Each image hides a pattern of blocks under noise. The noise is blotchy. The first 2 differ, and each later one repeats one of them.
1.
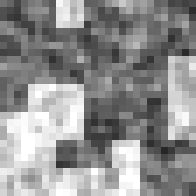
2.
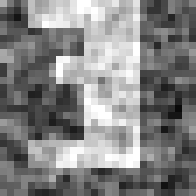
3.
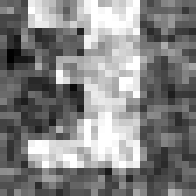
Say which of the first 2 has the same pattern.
2
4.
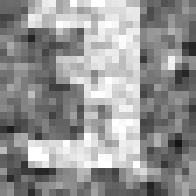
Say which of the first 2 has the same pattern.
2
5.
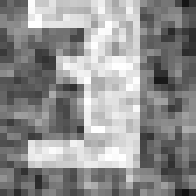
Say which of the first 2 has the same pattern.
2
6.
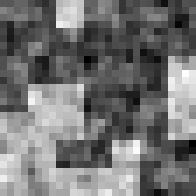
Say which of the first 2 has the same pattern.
1
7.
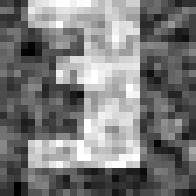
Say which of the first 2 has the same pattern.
2
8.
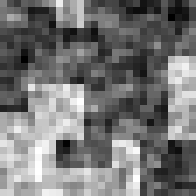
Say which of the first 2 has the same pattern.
1
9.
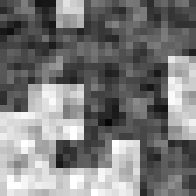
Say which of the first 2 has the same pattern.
1
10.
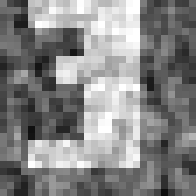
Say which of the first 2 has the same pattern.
2
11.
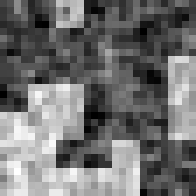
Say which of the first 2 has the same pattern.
1
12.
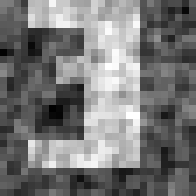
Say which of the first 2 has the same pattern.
2
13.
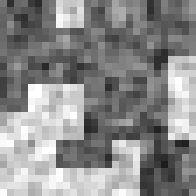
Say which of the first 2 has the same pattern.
1
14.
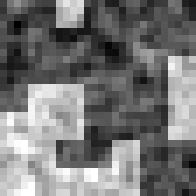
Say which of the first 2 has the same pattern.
1
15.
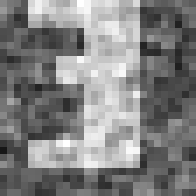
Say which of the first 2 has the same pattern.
2
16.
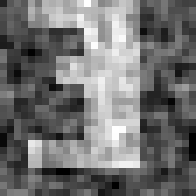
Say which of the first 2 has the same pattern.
2
